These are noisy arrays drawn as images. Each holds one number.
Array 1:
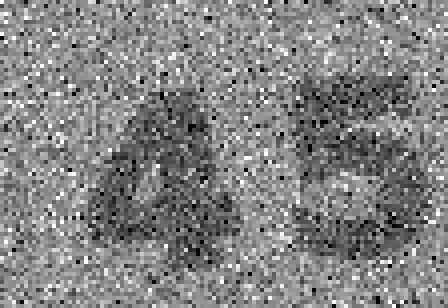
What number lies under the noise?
45
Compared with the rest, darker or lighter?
darker
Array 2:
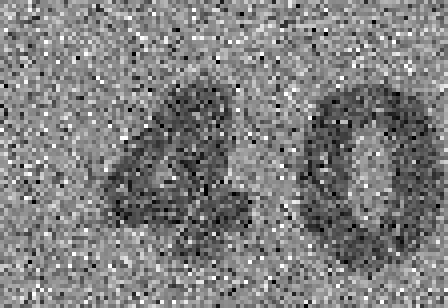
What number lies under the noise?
40
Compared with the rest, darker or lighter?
darker
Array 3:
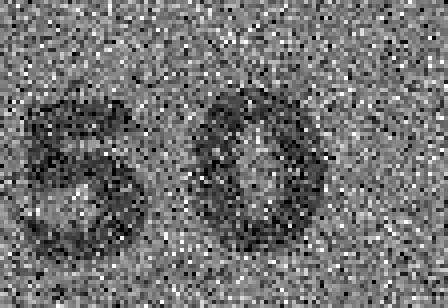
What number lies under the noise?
50
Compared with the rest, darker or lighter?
darker
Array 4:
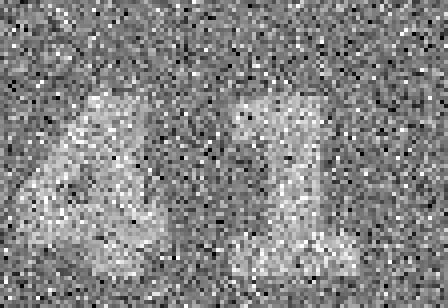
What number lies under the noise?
41
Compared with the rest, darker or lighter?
lighter
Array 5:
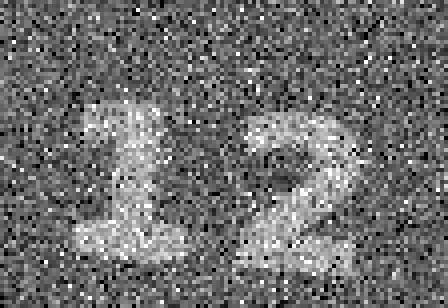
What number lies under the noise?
12
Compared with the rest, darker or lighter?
lighter
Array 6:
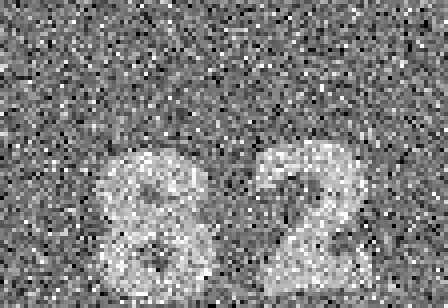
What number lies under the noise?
82
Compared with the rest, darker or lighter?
lighter
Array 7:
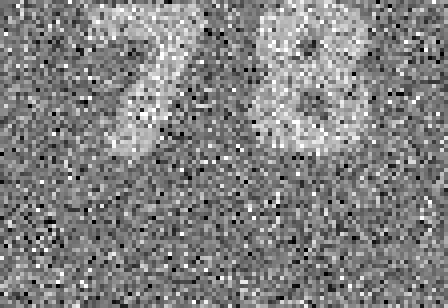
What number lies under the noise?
78
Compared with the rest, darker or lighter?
lighter
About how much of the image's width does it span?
two thirds
